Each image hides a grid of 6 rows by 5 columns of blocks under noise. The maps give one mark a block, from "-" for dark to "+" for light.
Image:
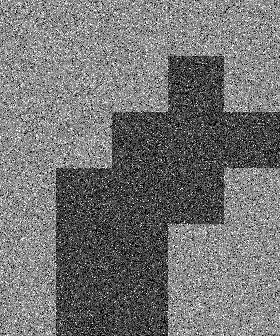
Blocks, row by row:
+++++
+++-+
++---
+---+
+--++
+--++
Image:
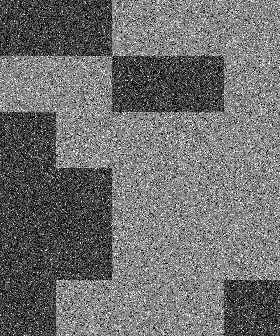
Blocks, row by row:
--+++
++--+
-++++
--+++
--+++
-+++-
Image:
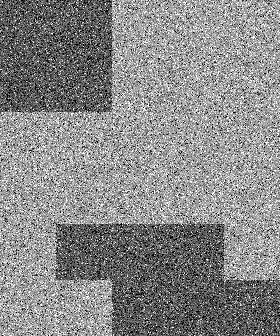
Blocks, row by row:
--+++
--+++
+++++
+++++
+---+
++---
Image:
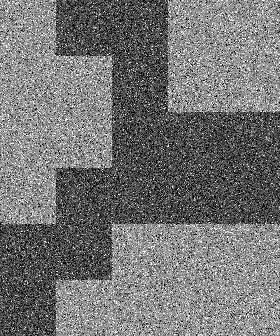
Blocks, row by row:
+--++
++-++
++---
+----
--+++
-++++
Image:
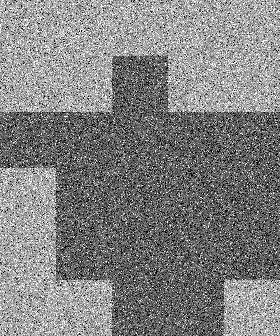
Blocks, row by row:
+++++
++-++
-----
+----
+----
++--+
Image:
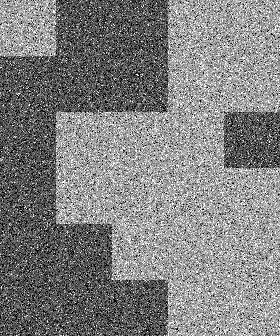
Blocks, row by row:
+--++
---++
-+++-
-++++
--+++
---++
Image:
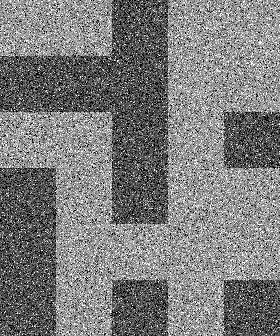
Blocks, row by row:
++-++
---++
++-+-
-+-++
-++++
-+-+-
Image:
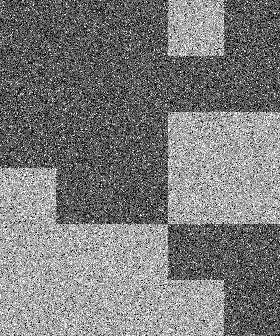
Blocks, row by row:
---+-
-----
---++
+--++
+++--
++++-
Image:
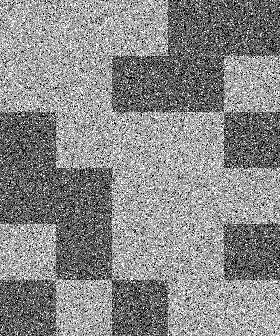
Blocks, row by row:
+++--
++--+
-+++-
--+++
+-++-
-+-++
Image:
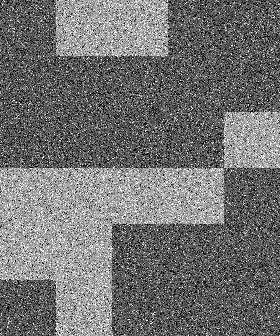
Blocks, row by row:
-++--
-----
----+
++++-
++---
-+---
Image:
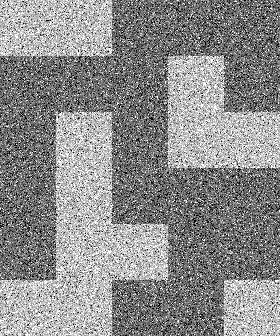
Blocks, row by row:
++---
---+-
-+-++
-+---
-++--
++--+
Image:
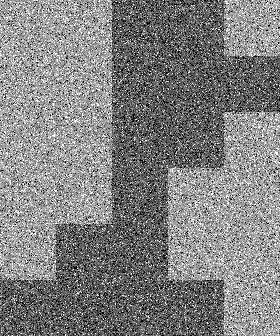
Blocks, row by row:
++--+
++---
++--+
++-++
+--++
----+
